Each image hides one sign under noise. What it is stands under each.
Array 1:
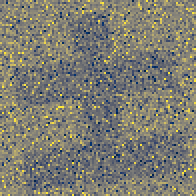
plus-minus sign
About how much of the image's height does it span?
nearly all
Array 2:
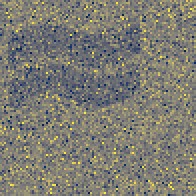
approximately sign
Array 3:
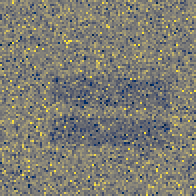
equals sign
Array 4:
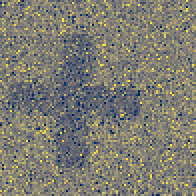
plus sign
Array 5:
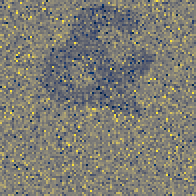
ampersand
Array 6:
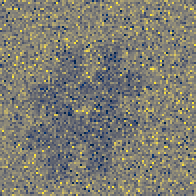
hash sign
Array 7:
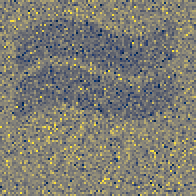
approximately sign
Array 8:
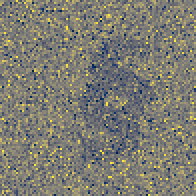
section sign
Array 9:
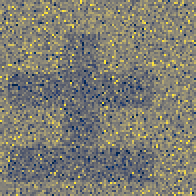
plus-minus sign
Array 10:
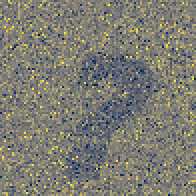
question mark
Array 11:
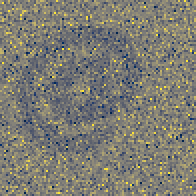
at sign
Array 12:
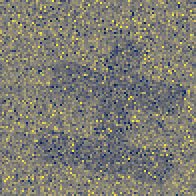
plus-minus sign
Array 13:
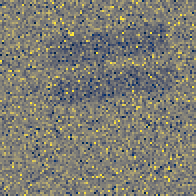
equals sign
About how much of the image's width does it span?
two thirds
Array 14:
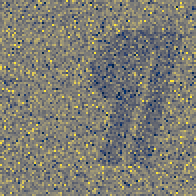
pilcrow
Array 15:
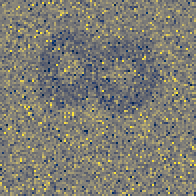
infinity sign
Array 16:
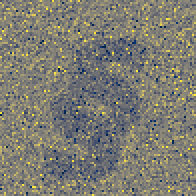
section sign
